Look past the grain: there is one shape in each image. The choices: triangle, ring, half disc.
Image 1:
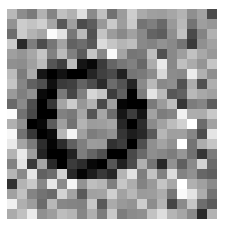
dark ring
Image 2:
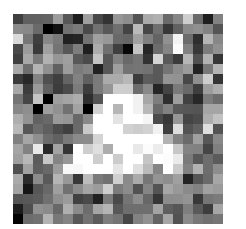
light triangle
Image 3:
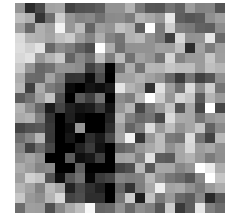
dark half disc
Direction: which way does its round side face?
left
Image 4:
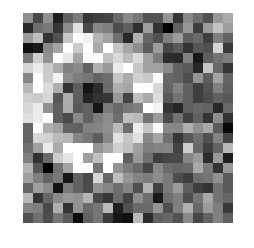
light ring
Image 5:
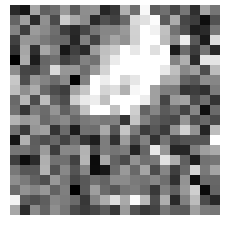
light half disc
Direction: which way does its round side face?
down and right
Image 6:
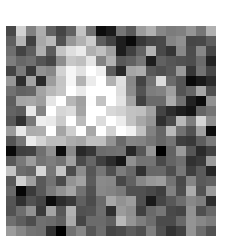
light triangle
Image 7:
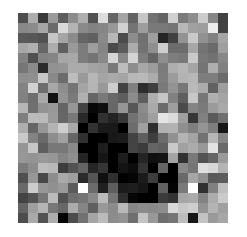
dark half disc
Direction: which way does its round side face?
down and left
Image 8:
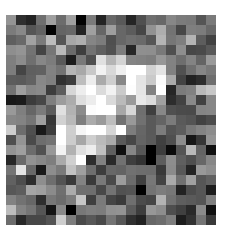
light half disc
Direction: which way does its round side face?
up and left
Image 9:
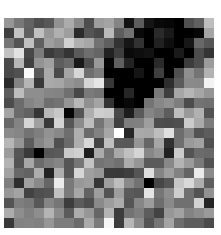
dark half disc
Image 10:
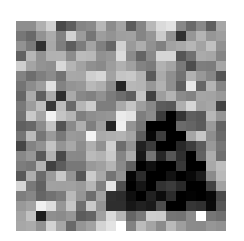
dark triangle
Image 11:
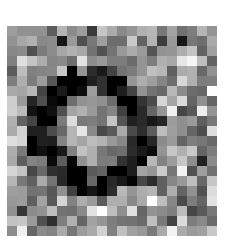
dark ring
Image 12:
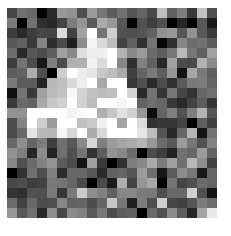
light triangle
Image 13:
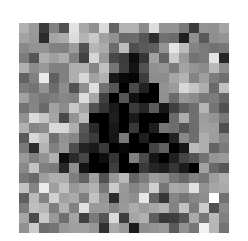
dark triangle
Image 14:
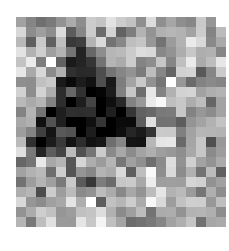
dark triangle
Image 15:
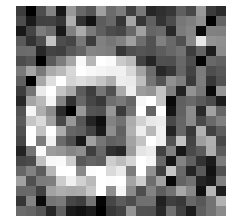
light ring
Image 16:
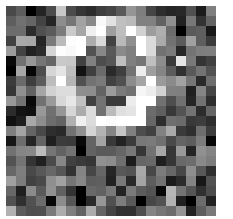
light ring
